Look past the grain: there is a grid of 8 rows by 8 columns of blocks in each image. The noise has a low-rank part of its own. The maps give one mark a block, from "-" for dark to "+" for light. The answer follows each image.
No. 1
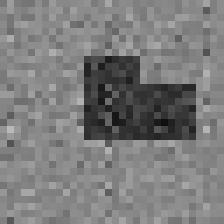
+ + + + + + + +
+ + + + + + + +
+ + + - - + + +
+ + + - - - - +
+ + + - - - - +
+ + + + + + + +
+ + + + + + + +
+ + + + + + + +
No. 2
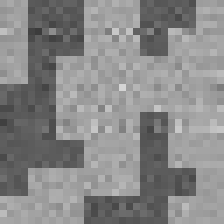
+ - - + + - - +
+ - - + + - + +
+ - + + + + + +
- - + + + + + +
- - + + + - + +
- - - + + - + +
- + + + + - - +
+ + + - - - + +
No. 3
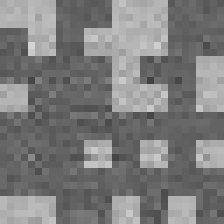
+ + - - + + - -
- + - + + + - -
- - - - + - - +
+ - - - + + - +
- - - - - - - -
- - - + - + - +
- - - - - - - -
+ + - - + - + -
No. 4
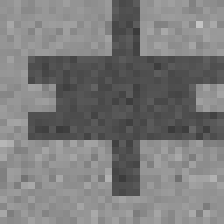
+ + + + - + + +
+ + + + - + + +
+ - - - - - - -
+ + - - - - - +
+ - - - - - - -
+ + + + - + + +
+ + + + - + + +
+ + + + + + + +
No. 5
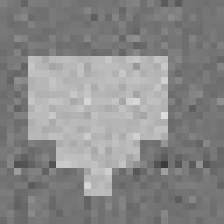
- - - - - - - -
- - - - - - - -
- + + + + + - -
- + + + + + - -
- + + + + + - -
- - + + + - - -
- - - + - - - -
- - - - - - - -
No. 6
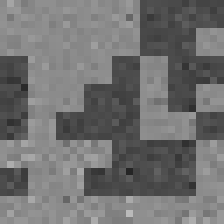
+ + + + + - - -
+ + + + + - - +
- + + + - + - -
- + + - - + - +
- + - - - + + -
+ + + + - - - +
- + + - - - - +
+ + + + + + + +
